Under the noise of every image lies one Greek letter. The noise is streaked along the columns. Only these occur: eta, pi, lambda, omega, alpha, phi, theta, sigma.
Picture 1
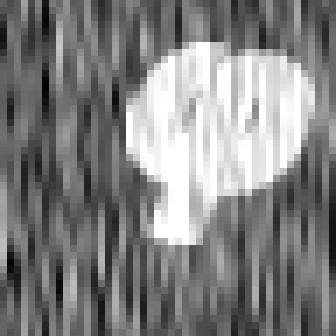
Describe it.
light phi
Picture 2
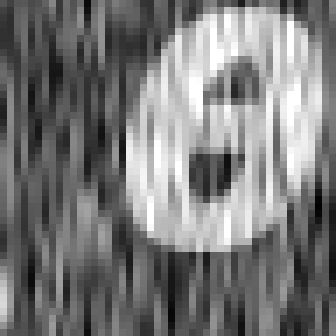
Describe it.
light theta
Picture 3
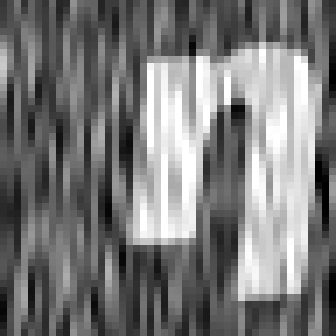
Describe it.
light eta
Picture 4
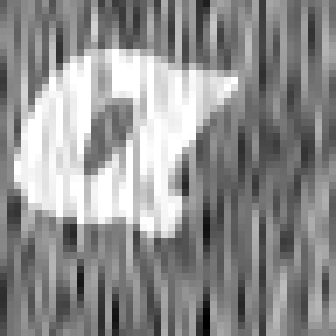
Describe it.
light alpha
